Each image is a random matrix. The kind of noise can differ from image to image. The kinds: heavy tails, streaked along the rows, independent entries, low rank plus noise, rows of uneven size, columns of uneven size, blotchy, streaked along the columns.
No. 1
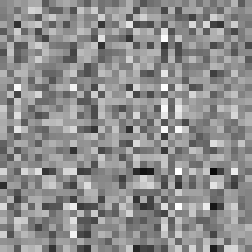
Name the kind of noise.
low rank plus noise
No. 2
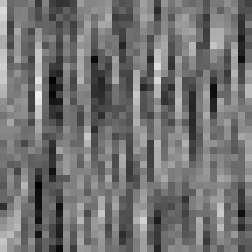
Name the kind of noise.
streaked along the columns
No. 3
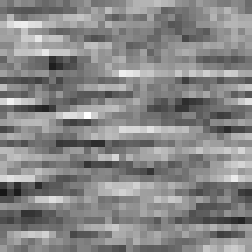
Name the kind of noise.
streaked along the rows
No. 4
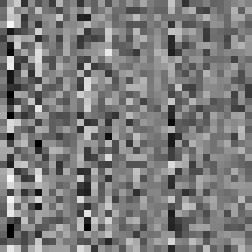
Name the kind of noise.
columns of uneven size
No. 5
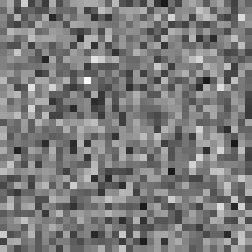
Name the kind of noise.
low rank plus noise
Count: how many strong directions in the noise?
five to eight
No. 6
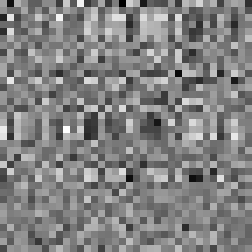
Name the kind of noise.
low rank plus noise
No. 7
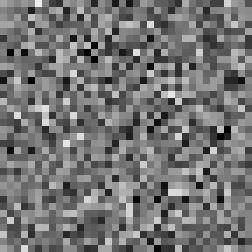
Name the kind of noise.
independent entries
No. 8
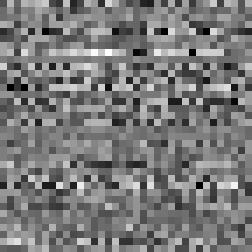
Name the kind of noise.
rows of uneven size
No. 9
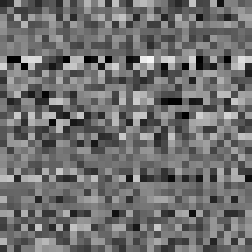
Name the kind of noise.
rows of uneven size
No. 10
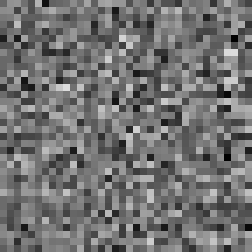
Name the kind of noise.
low rank plus noise
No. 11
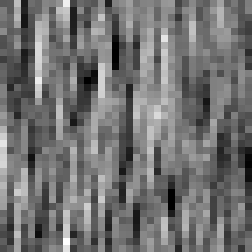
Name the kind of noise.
streaked along the columns
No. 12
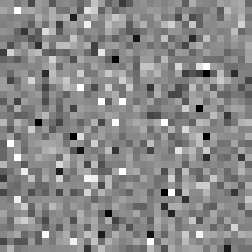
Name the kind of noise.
heavy tails
